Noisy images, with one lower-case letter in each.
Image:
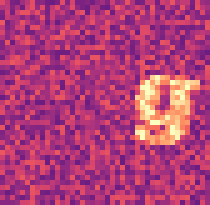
g
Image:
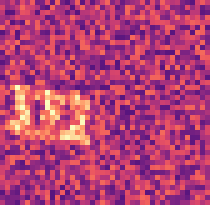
m
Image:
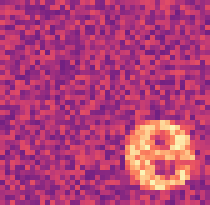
e
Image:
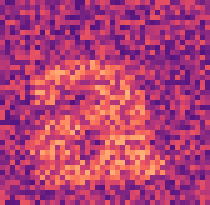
a
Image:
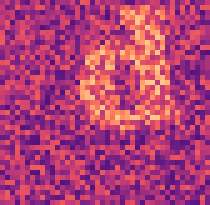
d
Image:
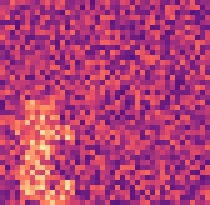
t
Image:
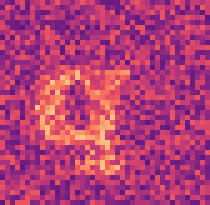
q
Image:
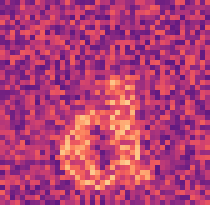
d
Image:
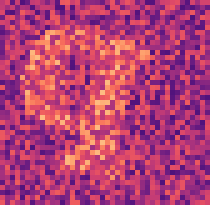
q
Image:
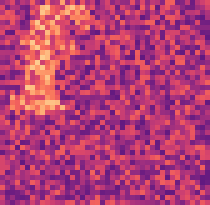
f
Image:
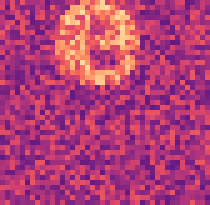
e
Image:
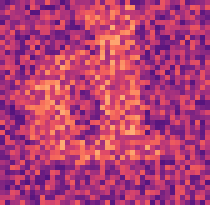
d
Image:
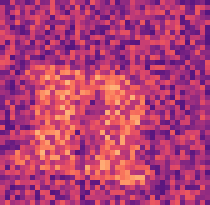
n
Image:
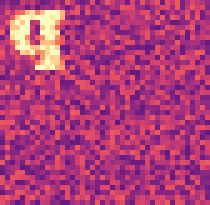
q
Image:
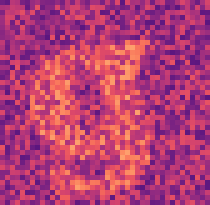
g
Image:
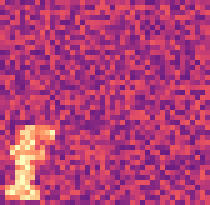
f
